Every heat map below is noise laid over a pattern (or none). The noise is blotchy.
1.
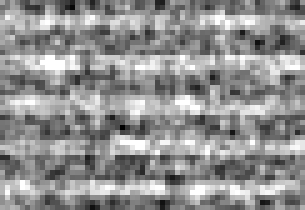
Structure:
horizontal stripes
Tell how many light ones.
5
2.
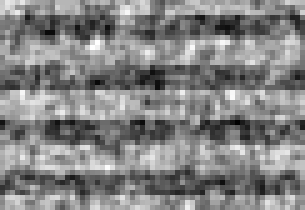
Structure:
horizontal stripes
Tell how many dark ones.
4
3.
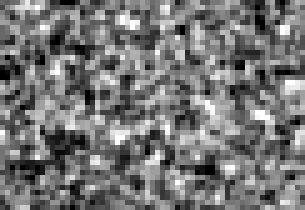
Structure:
only noise
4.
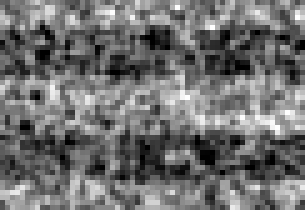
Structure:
horizontal stripes
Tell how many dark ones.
2
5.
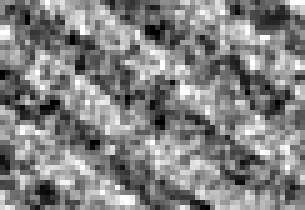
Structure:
diagonal stripes
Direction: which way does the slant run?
top left to bottom right
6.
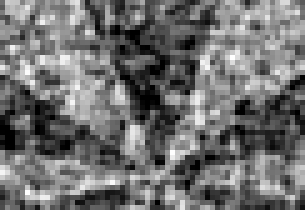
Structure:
spokes from one point
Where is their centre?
bottom middle
